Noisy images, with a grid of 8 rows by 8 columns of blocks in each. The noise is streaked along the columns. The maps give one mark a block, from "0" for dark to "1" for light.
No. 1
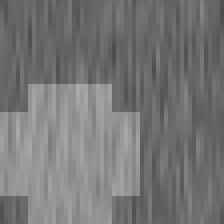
0 0 0 0 0 0 0 0
0 0 0 0 0 0 0 0
0 0 0 0 0 0 0 0
0 1 1 1 0 0 0 0
1 1 1 1 1 0 0 0
1 1 1 1 1 0 0 0
1 1 1 1 1 0 0 0
0 1 1 1 0 0 0 0
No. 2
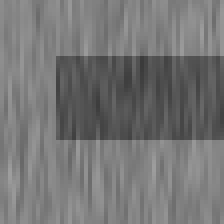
1 1 1 1 1 1 1 1
1 1 1 1 1 1 1 1
1 1 0 0 0 0 0 0
1 1 0 0 0 0 0 0
1 1 0 0 0 0 0 0
1 1 1 1 1 1 1 1
1 1 1 1 1 1 1 1
1 1 1 1 1 1 1 1
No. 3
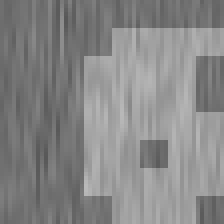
0 0 0 0 0 0 0 0
0 0 0 0 1 1 1 1
0 0 0 1 1 1 1 0
0 0 0 1 1 1 1 0
0 0 0 1 1 1 1 1
0 0 0 1 1 0 1 1
0 0 0 1 1 1 1 1
0 0 0 0 1 1 1 0
